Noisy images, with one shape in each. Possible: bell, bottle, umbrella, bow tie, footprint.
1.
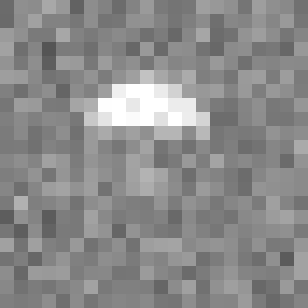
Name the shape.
umbrella
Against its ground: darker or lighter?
lighter
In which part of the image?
centre
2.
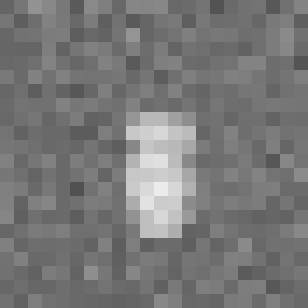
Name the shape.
footprint
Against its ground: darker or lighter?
lighter
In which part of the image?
centre
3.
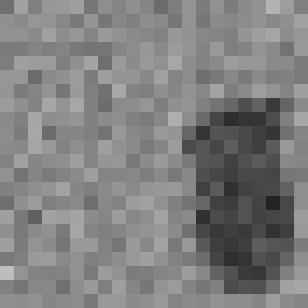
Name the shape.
footprint
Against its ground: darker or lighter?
darker
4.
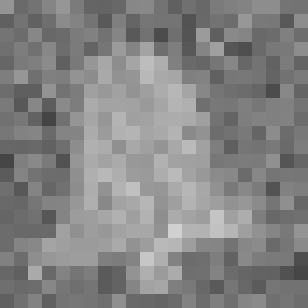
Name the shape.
bell
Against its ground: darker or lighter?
lighter
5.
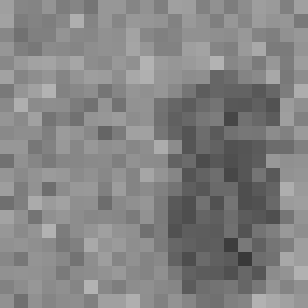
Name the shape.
footprint
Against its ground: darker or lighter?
darker
